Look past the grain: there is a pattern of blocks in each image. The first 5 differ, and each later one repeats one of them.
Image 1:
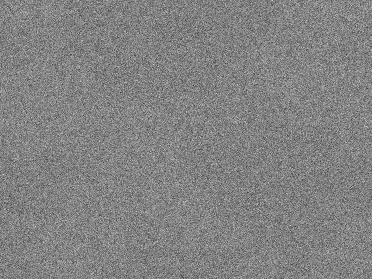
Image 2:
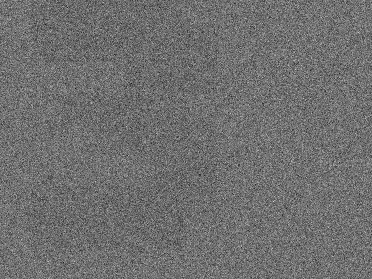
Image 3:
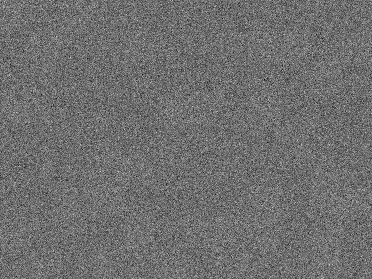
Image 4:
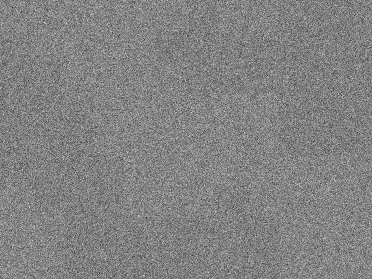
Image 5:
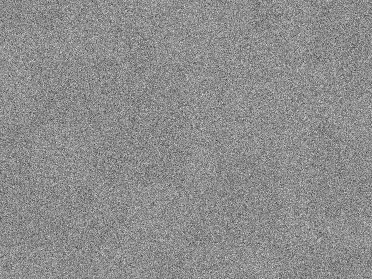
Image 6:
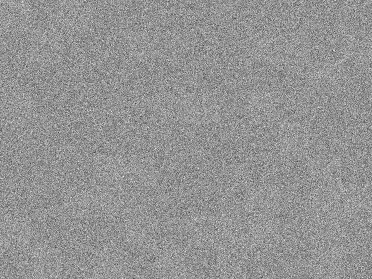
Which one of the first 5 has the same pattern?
3
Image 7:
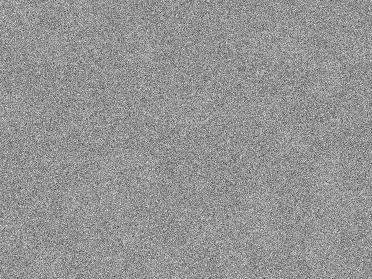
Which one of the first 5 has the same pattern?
3
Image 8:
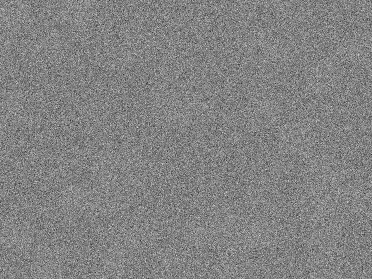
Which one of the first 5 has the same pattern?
3
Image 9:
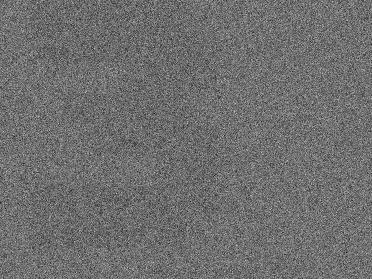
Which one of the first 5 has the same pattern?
2
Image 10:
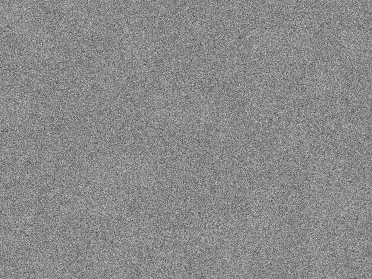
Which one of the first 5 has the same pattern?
3
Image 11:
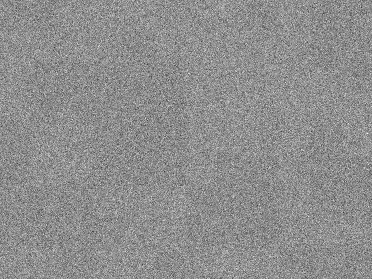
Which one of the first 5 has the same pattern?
5
